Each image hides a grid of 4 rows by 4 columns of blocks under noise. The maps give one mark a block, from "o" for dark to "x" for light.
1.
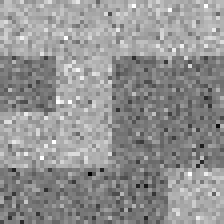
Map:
x x x x
o x o o
x x o o
o o o x
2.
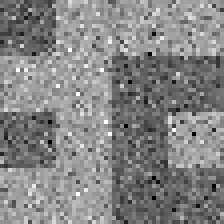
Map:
o x x x
x x o o
o x o x
x x o o
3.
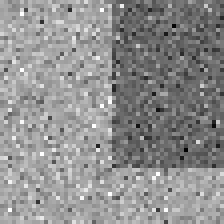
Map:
x x o o
x x o o
x x o o
x x x x
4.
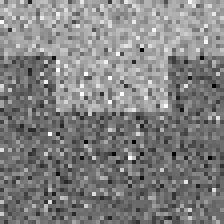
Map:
x x x x
o x x o
o o o o
o o o o
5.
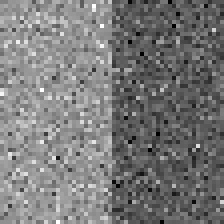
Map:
x x o o
x x o o
x x o o
x x o o
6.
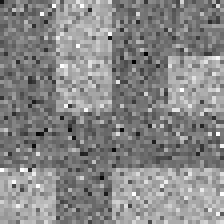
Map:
o x o o
o x o x
o o o o
x o x x
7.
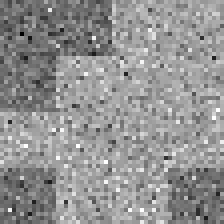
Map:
o o x x
o x x x
x x x x
o x x o
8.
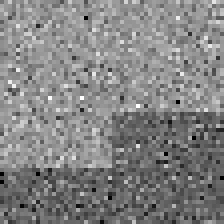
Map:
x x x x
x x x x
x x o o
o o o o
